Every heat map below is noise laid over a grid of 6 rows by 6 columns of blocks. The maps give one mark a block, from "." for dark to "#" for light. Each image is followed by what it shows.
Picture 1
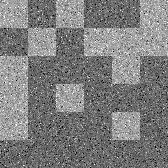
# . # . . #
. # . # # #
# . . . # .
# . # . . .
# . . . # .
. . . . . .
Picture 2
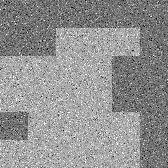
. . . . . .
. . # # # .
# # # # . .
# # # # . .
. # # # # .
# # # # # .
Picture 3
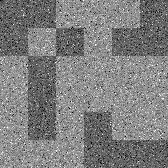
. . # # # .
. # . # . .
# . # # # #
# . # # # #
# . # . # #
# # # . . .
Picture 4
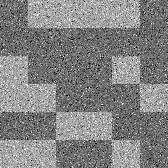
. # # # # .
. . . . . .
# . . . # .
# # . . . #
. . # # . .
# # . . # .
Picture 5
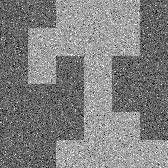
. . # # # .
. # # # # .
. # . # . .
. . . # . .
. . . # # .
. . # # # #
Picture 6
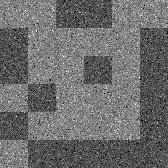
# # . . # #
. # # # # .
. # # . # .
# . # # # .
. # # # # .
# . . . . .
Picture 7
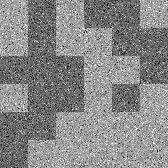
# . # . . #
# . # # . .
. . . # # .
# . . # . #
. . # # # #
. # # # # #
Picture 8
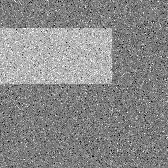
. . . . . .
# # # # . .
# # # # . .
. . . . . .
. . . . . .
. . . . . .
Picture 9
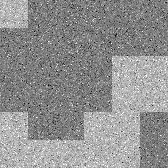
# . . . . .
. . . . . .
. . . . # #
. . . . # #
# . . # # .
# # # # # .
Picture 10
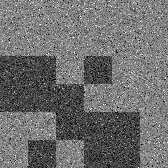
# # # # # #
# # # # # #
. . # . # #
. . . # # #
# # . . . #
# . # . . #
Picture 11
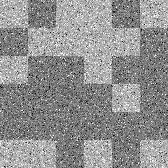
# . # # . #
. # # # # .
# . . # . .
. . . . # .
. . . . . .
# # . # . #
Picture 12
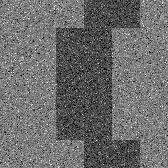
# # # . . #
# # . . # #
# # . . # #
# # . . # #
# # . . # #
# # # . . #
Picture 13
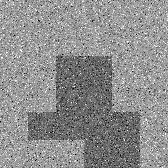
# # # # # #
# # # # # #
# # . . # #
# # . . # #
# . . . . #
# # # . . #
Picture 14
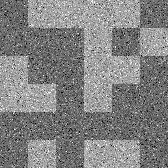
. # # # # .
. . . # . #
# . . # # .
# # . # . .
. . . . . .
. # . # # .
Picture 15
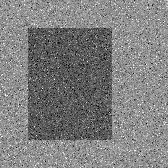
# # # # # #
# . . . # #
# . . . # #
# . . . # #
# . . . # #
# # # # # #
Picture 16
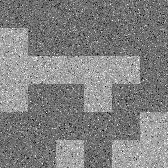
. . . . . .
# . . . . .
# # # # # .
# . . # . .
. . . . . #
. . # . # #
